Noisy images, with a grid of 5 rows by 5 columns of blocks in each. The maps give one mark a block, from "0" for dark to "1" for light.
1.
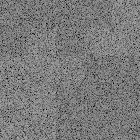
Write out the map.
00001
01011
11100
11000
11000
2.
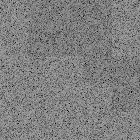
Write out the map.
10001
10001
11100
11110
11111
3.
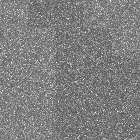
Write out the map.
10011
11001
11000
11000
11000
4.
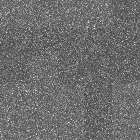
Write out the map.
11110
00000
01000
11101
11101
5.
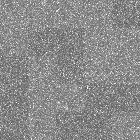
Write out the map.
11110
10011
01011
01100
01001
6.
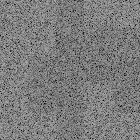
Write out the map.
11011
11000
10000
10010
11011
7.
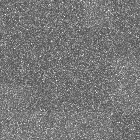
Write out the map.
00010
00000
00001
10001
11110
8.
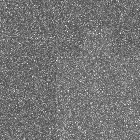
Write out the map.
00000
00010
00111
00111
00111
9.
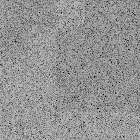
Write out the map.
00100
01000
11000
11000
11111
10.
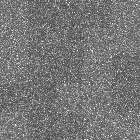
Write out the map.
10001
10011
10010
00110
10011
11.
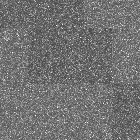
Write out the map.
00011
10001
10001
11110
11110
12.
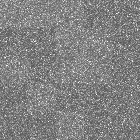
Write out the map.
11100
00110
10110
01000
00100
